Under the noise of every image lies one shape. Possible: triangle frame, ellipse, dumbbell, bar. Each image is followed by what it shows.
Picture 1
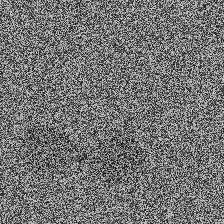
dumbbell
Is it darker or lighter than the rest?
darker
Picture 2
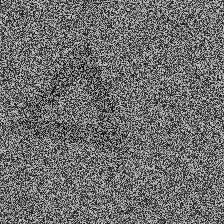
triangle frame
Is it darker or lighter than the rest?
darker
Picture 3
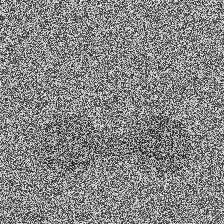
dumbbell
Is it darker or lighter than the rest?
darker
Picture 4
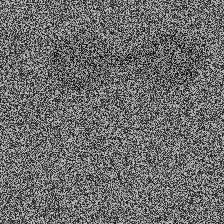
dumbbell
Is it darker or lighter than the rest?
darker
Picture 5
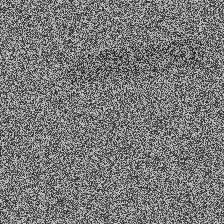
bar
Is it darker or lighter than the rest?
darker
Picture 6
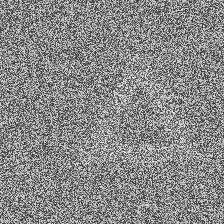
triangle frame
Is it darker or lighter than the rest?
lighter
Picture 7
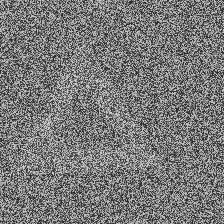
triangle frame
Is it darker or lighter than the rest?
lighter
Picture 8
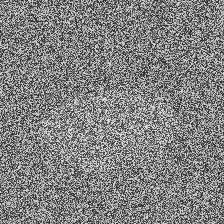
ellipse
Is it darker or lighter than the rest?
lighter
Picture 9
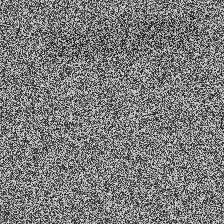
bar
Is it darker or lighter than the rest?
darker
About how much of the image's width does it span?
two thirds
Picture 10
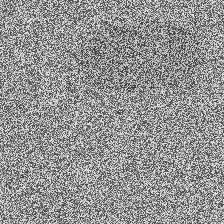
ellipse
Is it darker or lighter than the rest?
darker
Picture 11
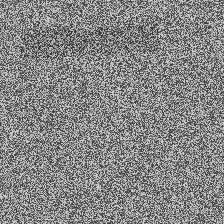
bar
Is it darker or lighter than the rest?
darker
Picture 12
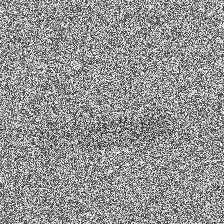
bar
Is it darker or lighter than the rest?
darker
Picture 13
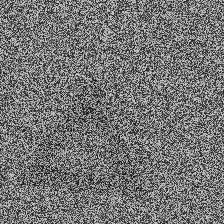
triangle frame
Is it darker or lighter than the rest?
darker
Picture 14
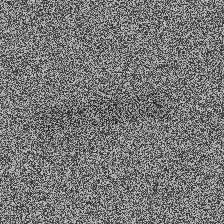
bar
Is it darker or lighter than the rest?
darker
